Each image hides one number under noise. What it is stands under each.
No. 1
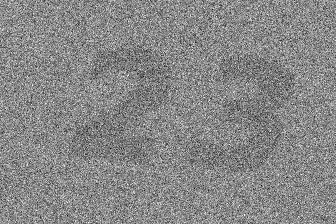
23
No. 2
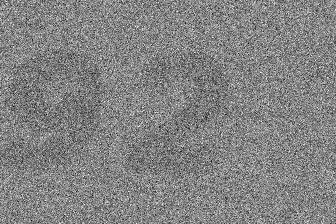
92
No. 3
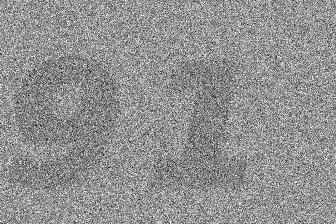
91
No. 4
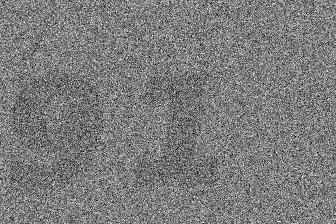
91
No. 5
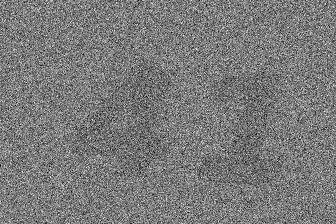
41
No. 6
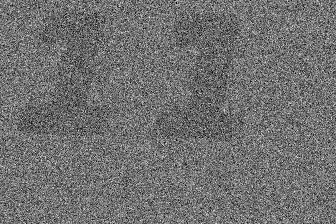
11
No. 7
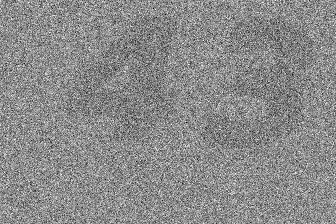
43
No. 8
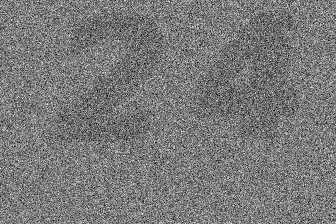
24
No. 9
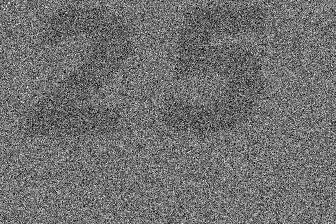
25
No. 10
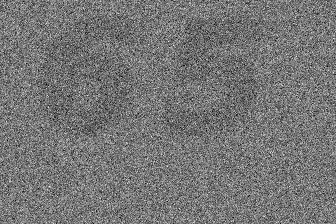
65
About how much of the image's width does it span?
two thirds
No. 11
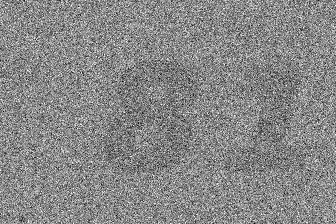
81
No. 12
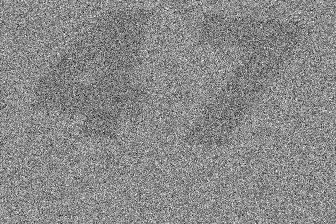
47
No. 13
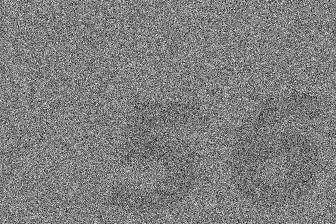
56
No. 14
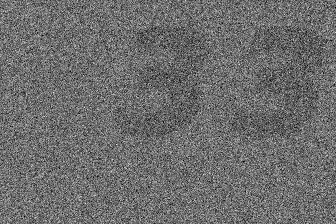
33
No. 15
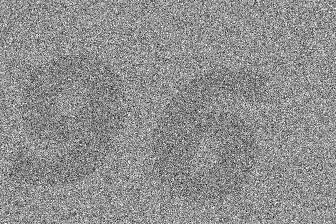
96
